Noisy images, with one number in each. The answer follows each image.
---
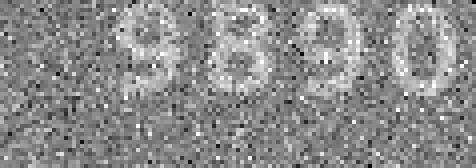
9890
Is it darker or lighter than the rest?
lighter
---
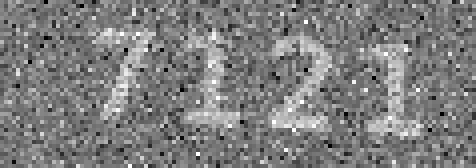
7121
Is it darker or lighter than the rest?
lighter
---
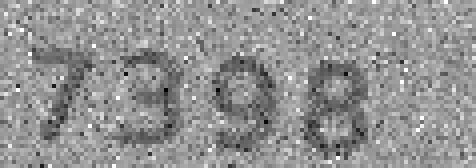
7398
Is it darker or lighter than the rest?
darker
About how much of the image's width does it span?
two thirds
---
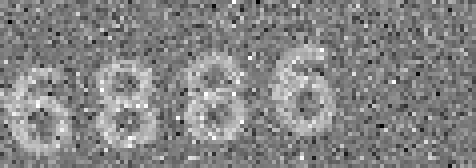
6886
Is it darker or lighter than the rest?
lighter
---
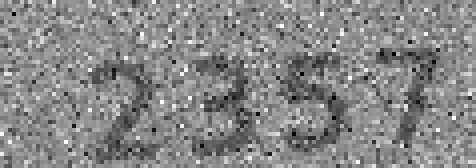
2357
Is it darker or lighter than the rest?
darker
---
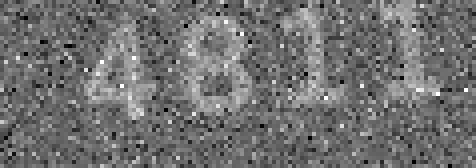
4811
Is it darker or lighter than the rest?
lighter
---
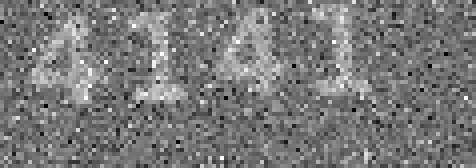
4141
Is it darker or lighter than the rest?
lighter
